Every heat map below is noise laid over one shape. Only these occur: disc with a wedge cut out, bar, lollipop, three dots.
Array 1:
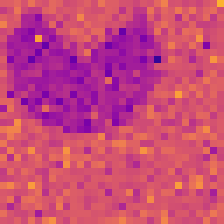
disc with a wedge cut out
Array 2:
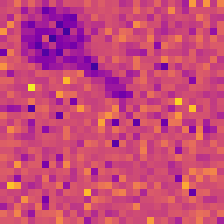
lollipop
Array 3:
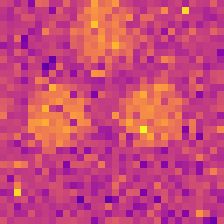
three dots
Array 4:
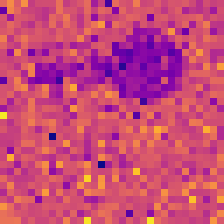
lollipop
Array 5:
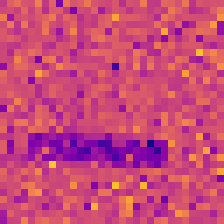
bar
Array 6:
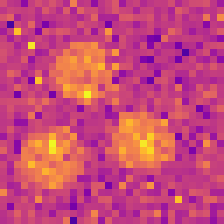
three dots
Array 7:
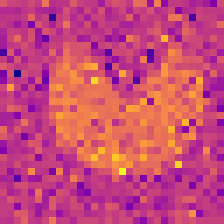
disc with a wedge cut out
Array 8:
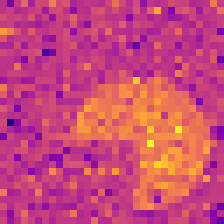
disc with a wedge cut out
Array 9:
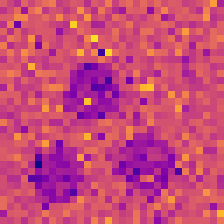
three dots
